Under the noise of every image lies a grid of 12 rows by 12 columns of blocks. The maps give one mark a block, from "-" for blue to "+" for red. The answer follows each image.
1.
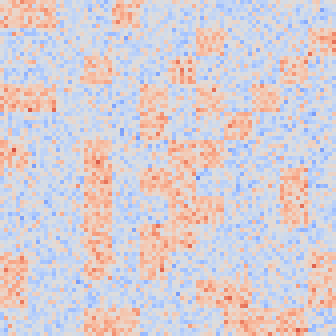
+ + - - + - - - - - - -
- - - - - - - + - - - +
- - - + - - + - - - + -
+ + - - - + - + - + - -
- - - - - + - - + - - -
+ - - + - - + + - - - -
- - - + - + + - - - + -
- - - + - - + + - - + -
- - - + - + + - - - - -
+ - - + - + - - - - - +
+ - - - - - - + + - - +
- - - + + - - - + + + -
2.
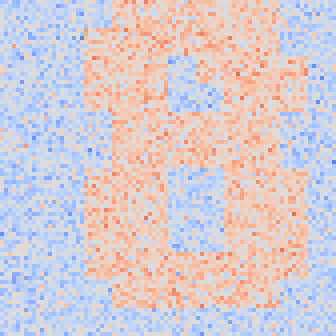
- - - - + + + + + + - -
- - - + + + + + + + - -
- - - + + + - + + + + -
- - - + + + - - + + + -
- - - - + + + + + + - -
- - - - + + + + + + - -
- - - + + + - - + + + -
- - - + + + - - + + + -
- - - + + + - - + + + -
- - - + + + + + + + + -
- - - - + + + + + + - -
- - - - - - - - - - - -
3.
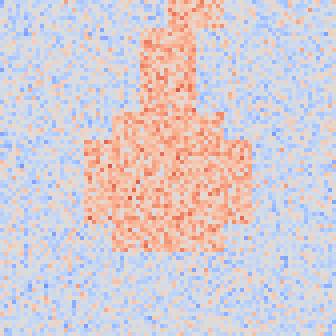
- - - - - - + + - - - -
- - - - - + + - - - - -
- - - - - + + - - - - -
- - - - - + + - - - - -
- - - - + + + + - - - -
- - - + + + + + + - - -
- - - + + + + + + - - -
- - - + + + + + + - - -
- - - - + + + + - - - -
- - - - - - - - - - - -
- - - - - - - - - - - -
- - - - - - - - - - - -
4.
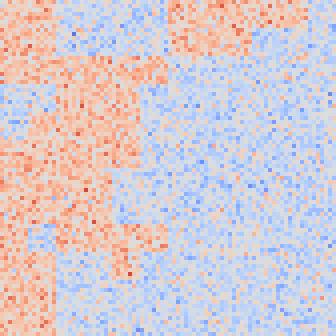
+ + - - - - + + + + + -
+ + - - - - + + + - - -
+ + + + + + - - - - - -
- - + + + - - - - - - -
- + + + + - - - - - - -
+ + + + + - - - - - - -
+ + + + - - - - - - - -
+ + + + - - - - - - - -
+ - + + + + - - - - - -
+ + - - + - - - - - - -
+ + - - - - - - - - - -
+ + - - - - - - - - - -
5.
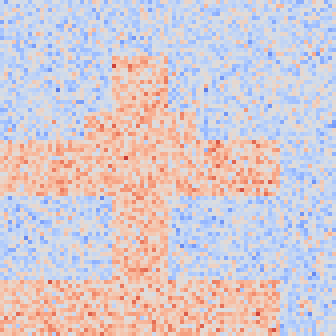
- - - - - - - - - - - -
- - - - - - - - - - - -
- - - - + + - - - - - -
- - - - + + - - - - - -
- - - + + + + - - - - -
+ + + + + + + + + + - -
+ + + + + + + + + + - -
- - - - + + - - - - - -
- - - - + + - - - - - -
- - - - + + - - - - - -
+ + + + + + + + + + - -
+ + + + + + + + + + - -
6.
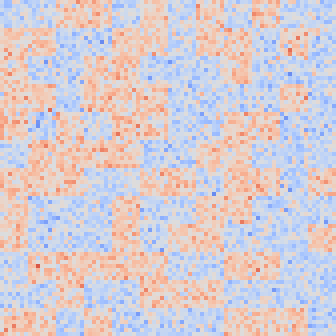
- - + + - + - + - + - -
+ + - - + + - + + - + -
+ - - + + - - - + - - -
+ + - + + + - - - - + -
+ - + - + + - - + + - -
- + + + + - - + + - - -
+ + + - - + + - + + - +
+ - - - + - - + + - - -
+ - - - + - + + - - - +
- + + + + + - - + + - -
- - + - - + + + - - - -
+ + - + - - - - + + + -
